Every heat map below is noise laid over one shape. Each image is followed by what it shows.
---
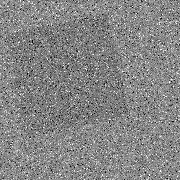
square
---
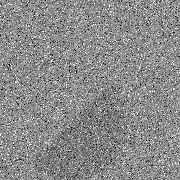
half disc
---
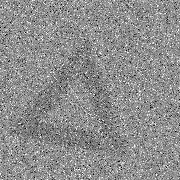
triangle frame
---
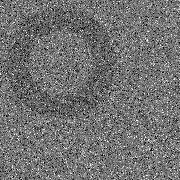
ring
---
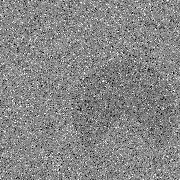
disc with a wedge cut out
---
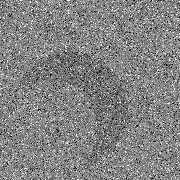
crescent
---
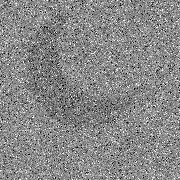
crescent
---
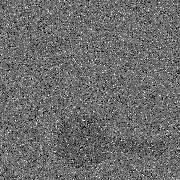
lollipop
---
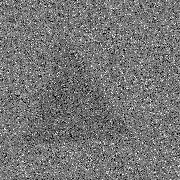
triangle
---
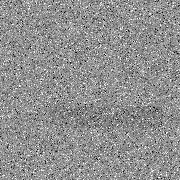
bar
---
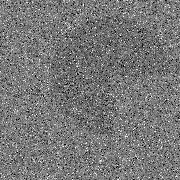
disc with a wedge cut out
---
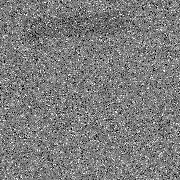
bar
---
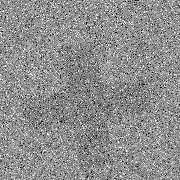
cross
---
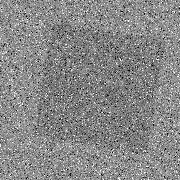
square
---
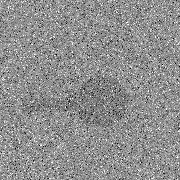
lollipop
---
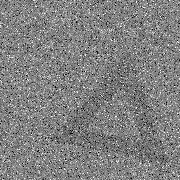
triangle frame
